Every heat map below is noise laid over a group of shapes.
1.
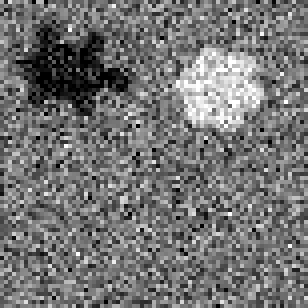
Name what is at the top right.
flower
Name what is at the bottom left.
nothing
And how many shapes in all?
2
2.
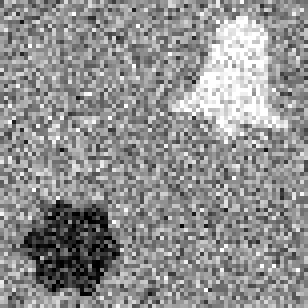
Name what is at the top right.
bell
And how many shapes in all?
2
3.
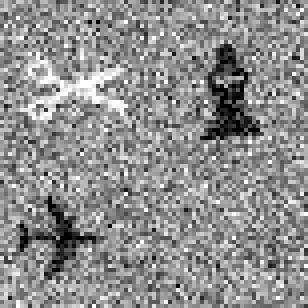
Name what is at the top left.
pair of scissors
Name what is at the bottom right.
nothing
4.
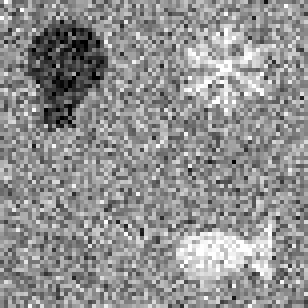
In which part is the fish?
bottom right
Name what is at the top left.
light bulb
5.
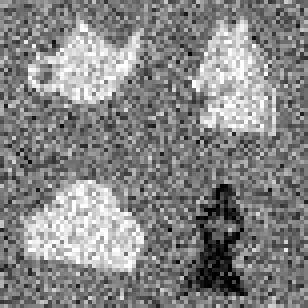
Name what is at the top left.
teapot
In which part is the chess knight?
top right
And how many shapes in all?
4
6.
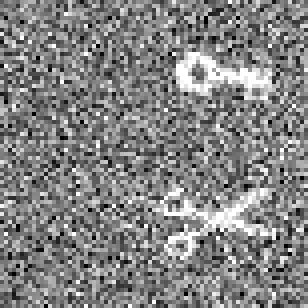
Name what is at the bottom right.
pair of scissors
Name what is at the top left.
nothing
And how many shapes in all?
2
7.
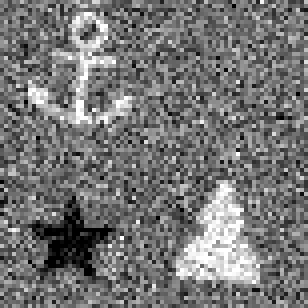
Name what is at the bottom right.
chess pawn
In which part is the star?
bottom left
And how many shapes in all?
3
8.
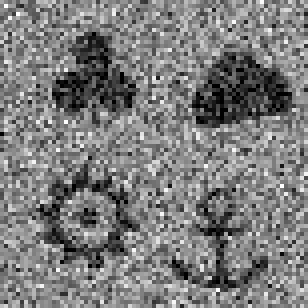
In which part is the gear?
bottom left
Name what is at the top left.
club
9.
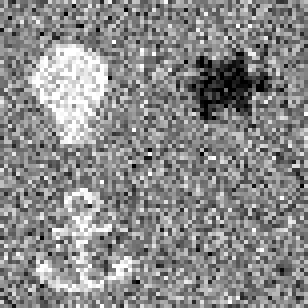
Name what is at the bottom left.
anchor
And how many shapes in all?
3
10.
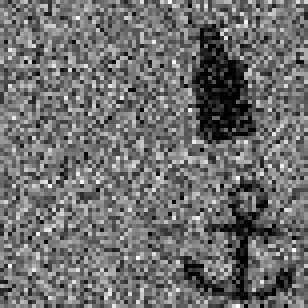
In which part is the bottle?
top right
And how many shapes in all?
2
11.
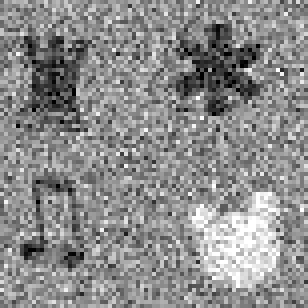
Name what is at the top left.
chess rook
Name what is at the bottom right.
bear's head
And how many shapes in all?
4
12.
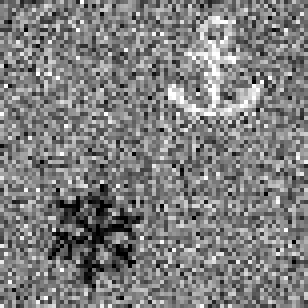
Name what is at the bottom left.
snowflake
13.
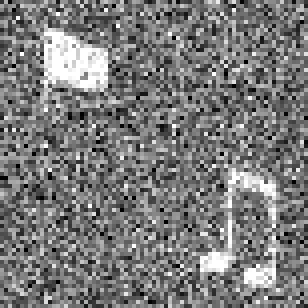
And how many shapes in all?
2
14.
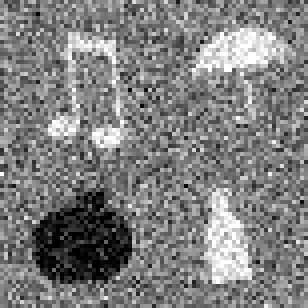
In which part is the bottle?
bottom right
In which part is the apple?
bottom left
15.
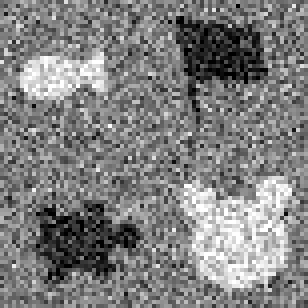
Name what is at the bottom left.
turtle
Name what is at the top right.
flag
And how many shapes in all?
4
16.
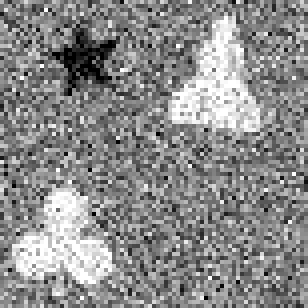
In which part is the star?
top left
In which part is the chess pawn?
top right
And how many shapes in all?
3
